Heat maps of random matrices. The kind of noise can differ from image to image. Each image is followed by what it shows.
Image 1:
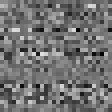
rows of uneven size
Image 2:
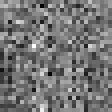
low rank plus noise
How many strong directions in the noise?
two
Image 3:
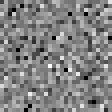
heavy tails
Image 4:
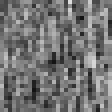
streaked along the columns
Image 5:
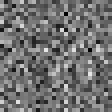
low rank plus noise
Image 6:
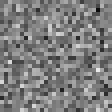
independent entries
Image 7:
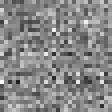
low rank plus noise
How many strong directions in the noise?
two
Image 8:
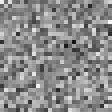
independent entries
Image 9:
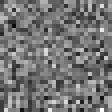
low rank plus noise
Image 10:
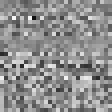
rows of uneven size
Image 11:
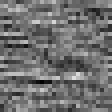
streaked along the rows
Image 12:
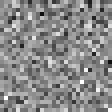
independent entries
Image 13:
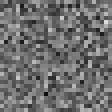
independent entries
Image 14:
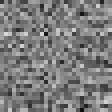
low rank plus noise
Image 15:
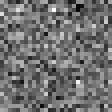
low rank plus noise
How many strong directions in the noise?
one
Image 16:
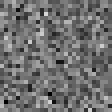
independent entries
